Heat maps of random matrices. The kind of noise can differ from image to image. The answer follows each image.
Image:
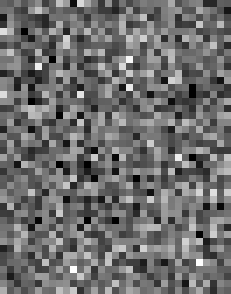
independent entries
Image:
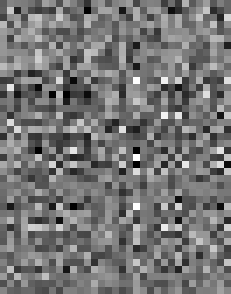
low rank plus noise
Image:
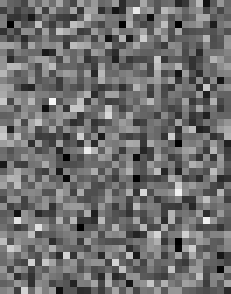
independent entries
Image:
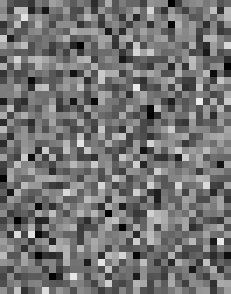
independent entries
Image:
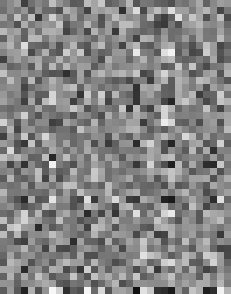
low rank plus noise
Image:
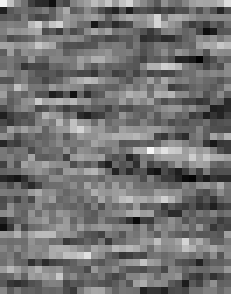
streaked along the rows
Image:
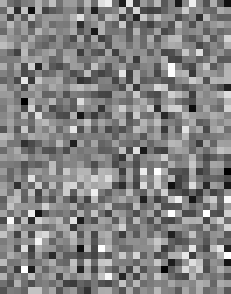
low rank plus noise
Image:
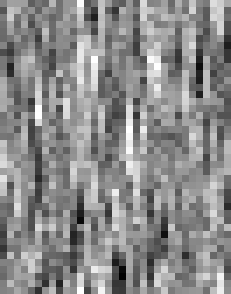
streaked along the columns
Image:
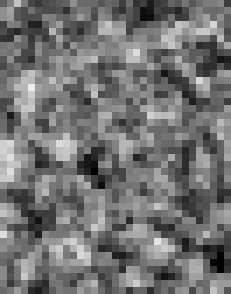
blotchy
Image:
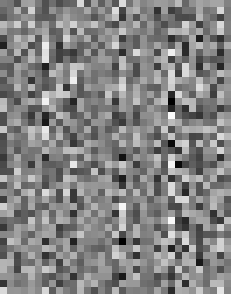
columns of uneven size
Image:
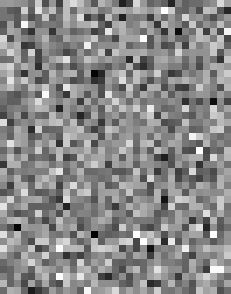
independent entries
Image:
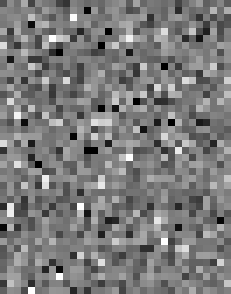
heavy tails
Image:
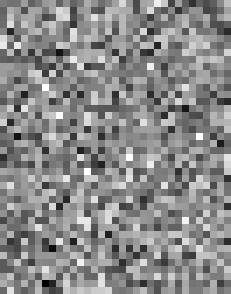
independent entries
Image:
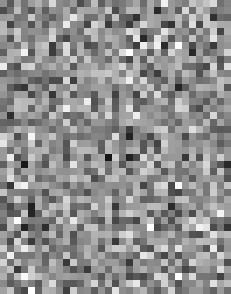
low rank plus noise
